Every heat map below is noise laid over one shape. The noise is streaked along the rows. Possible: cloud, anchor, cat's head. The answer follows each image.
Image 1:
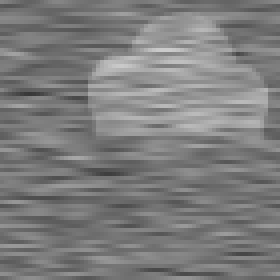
light cloud
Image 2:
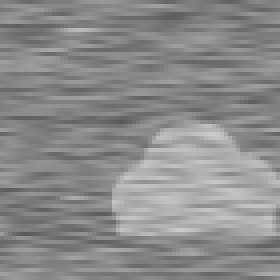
light cloud
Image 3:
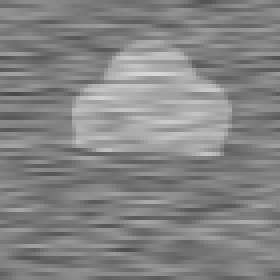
light cloud
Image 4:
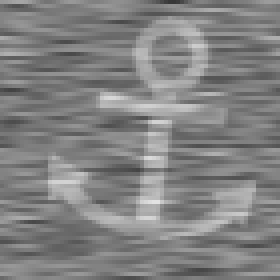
light anchor
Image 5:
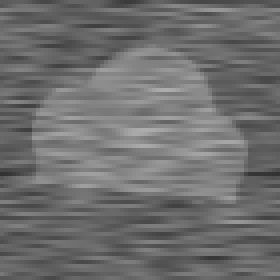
light cloud
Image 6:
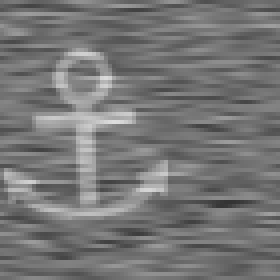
light anchor
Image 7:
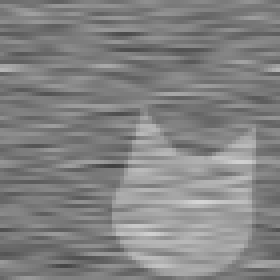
light cat's head
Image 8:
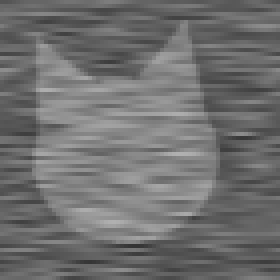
light cat's head
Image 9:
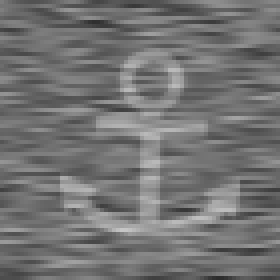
light anchor
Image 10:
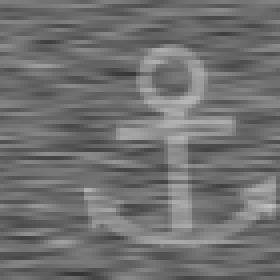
light anchor
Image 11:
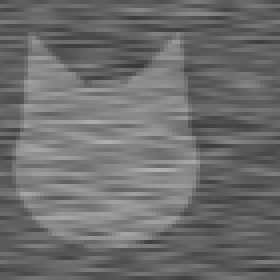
light cat's head
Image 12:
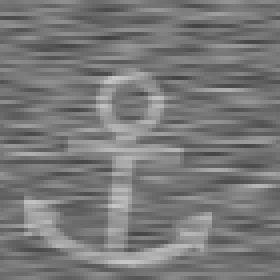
light anchor
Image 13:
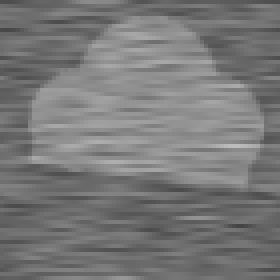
light cloud
